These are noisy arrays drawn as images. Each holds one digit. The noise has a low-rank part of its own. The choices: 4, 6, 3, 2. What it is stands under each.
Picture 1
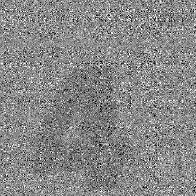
4
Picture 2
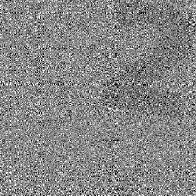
2
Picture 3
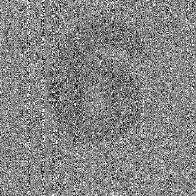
6
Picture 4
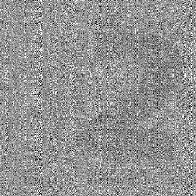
2
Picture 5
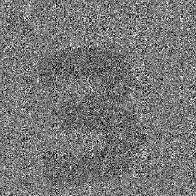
3
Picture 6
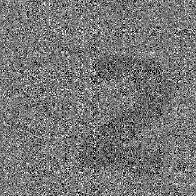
2
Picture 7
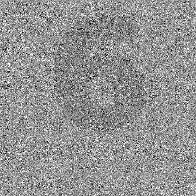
6
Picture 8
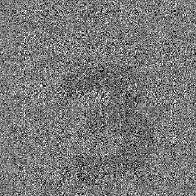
3
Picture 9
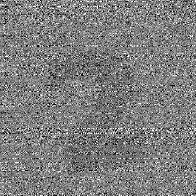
2
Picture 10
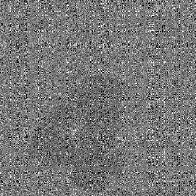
4
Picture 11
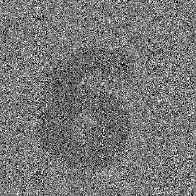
6
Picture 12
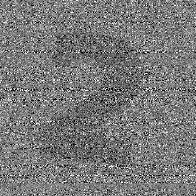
2
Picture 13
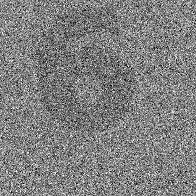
6
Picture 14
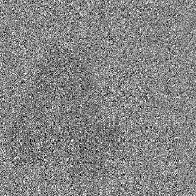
4
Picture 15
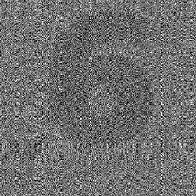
6
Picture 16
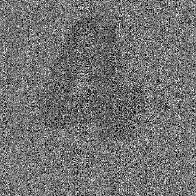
4
